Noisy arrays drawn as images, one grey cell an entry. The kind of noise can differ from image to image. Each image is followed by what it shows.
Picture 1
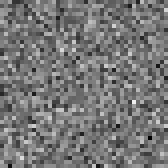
independent entries
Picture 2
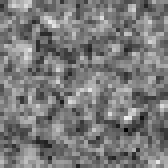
blotchy
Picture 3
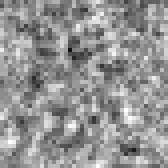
blotchy
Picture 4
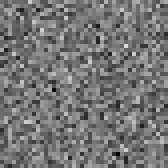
independent entries
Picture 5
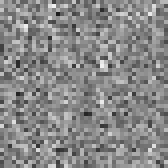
low rank plus noise
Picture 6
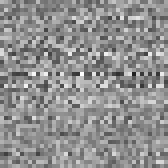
rows of uneven size
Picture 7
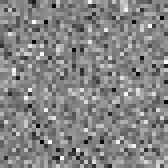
heavy tails
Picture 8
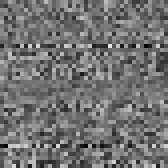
rows of uneven size
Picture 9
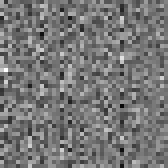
columns of uneven size
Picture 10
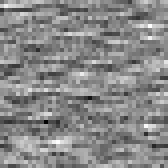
streaked along the rows
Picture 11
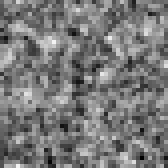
blotchy
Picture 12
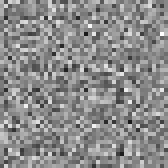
low rank plus noise
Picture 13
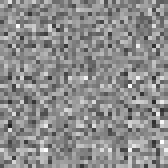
low rank plus noise
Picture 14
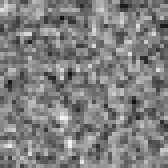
blotchy
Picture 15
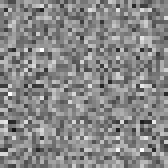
low rank plus noise
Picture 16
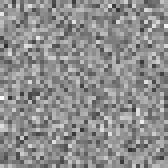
independent entries
